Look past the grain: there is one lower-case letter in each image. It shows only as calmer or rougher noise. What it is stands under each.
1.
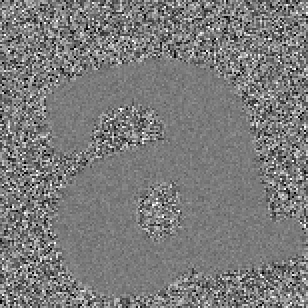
a
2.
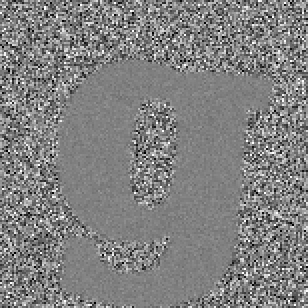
g
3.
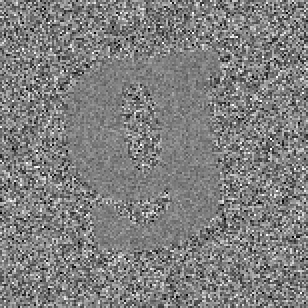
g
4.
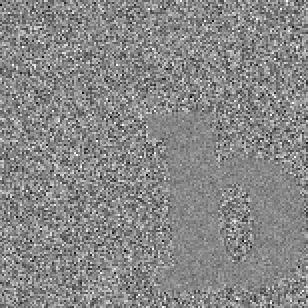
b
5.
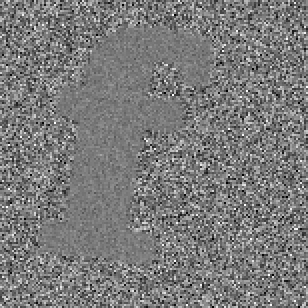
f
